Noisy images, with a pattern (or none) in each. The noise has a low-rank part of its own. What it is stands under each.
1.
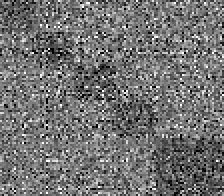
blocks along the diagonal
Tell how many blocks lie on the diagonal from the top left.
5
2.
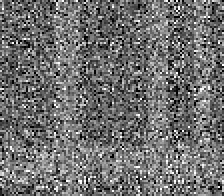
bands of rows crossing bands of columns
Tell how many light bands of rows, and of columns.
1 and 3
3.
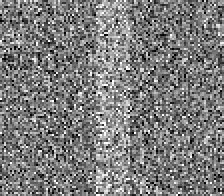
one band of columns
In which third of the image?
middle
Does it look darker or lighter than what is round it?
lighter
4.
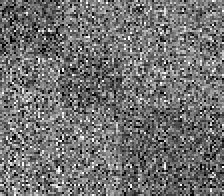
blocks along the diagonal
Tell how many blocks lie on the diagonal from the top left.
3
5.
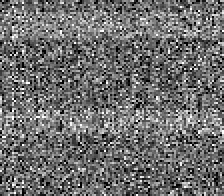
bands of rows
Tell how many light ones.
2
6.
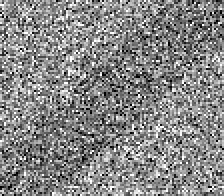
a diagonal band
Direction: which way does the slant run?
bottom left to top right
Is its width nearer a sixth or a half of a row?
a half
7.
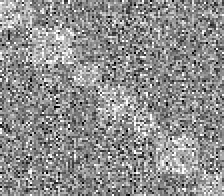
blocks along the diagonal
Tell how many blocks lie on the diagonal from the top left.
7
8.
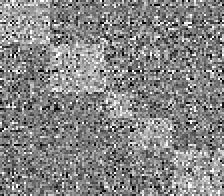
blocks along the diagonal
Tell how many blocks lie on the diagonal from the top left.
5
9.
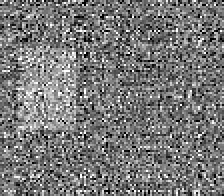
one block
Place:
middle left
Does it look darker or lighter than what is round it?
lighter
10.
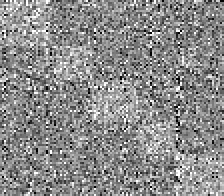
blocks along the diagonal
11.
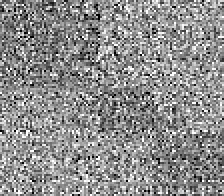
blocks along the diagonal
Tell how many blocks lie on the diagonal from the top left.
3
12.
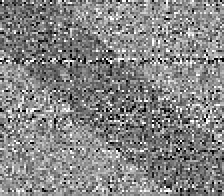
a diagonal band
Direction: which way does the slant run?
top left to bottom right
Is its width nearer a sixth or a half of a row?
a half
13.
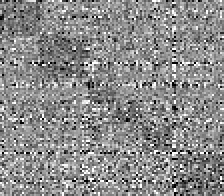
blocks along the diagonal
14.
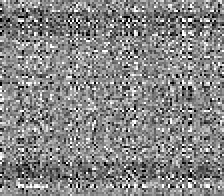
bands of rows
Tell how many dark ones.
2
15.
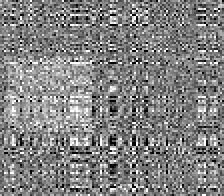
one block
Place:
middle left
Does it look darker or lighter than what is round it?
lighter
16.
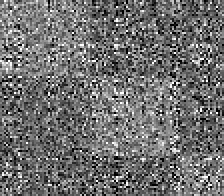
blocks along the diagonal
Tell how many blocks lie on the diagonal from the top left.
3
